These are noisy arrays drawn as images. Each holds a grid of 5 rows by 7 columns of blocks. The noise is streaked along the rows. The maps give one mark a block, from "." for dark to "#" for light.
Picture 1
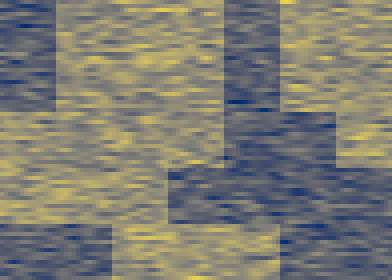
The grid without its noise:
.###.##
.###.##
####..#
###....
..###..
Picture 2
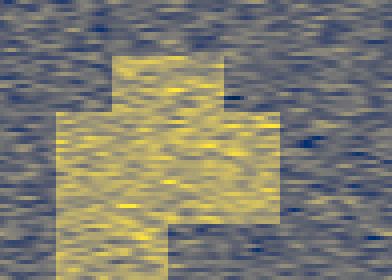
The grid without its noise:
.......
..##...
.####..
.####..
.##....
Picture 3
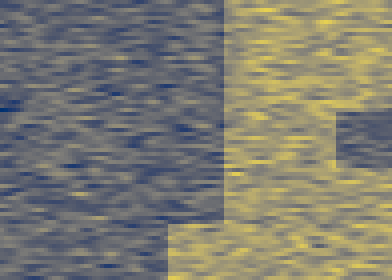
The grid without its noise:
....###
....###
....##.
....###
...####
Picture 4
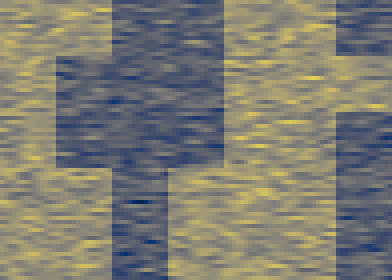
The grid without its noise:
##..##.
#...###
#...##.
##.###.
##.###.
